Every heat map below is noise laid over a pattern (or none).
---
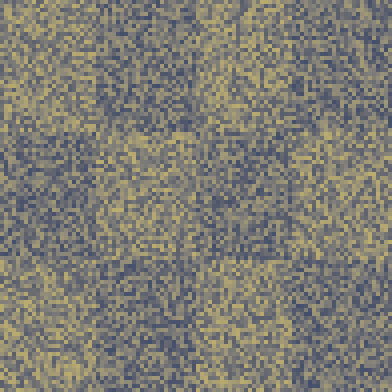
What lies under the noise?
a checkerboard
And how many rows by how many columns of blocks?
3 by 4
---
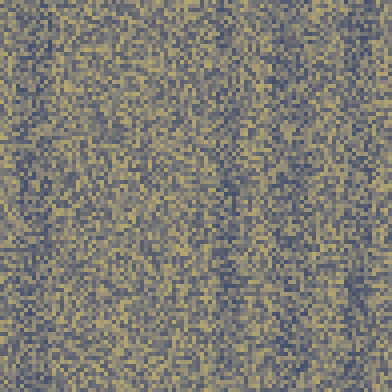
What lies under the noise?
bands of columns
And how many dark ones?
4
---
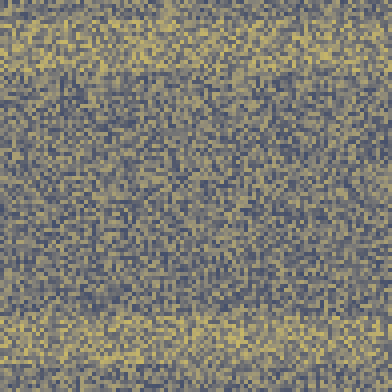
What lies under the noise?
bands of rows
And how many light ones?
2
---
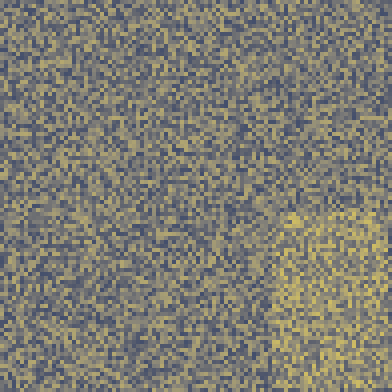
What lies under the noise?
one block
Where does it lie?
bottom right
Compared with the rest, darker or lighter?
lighter
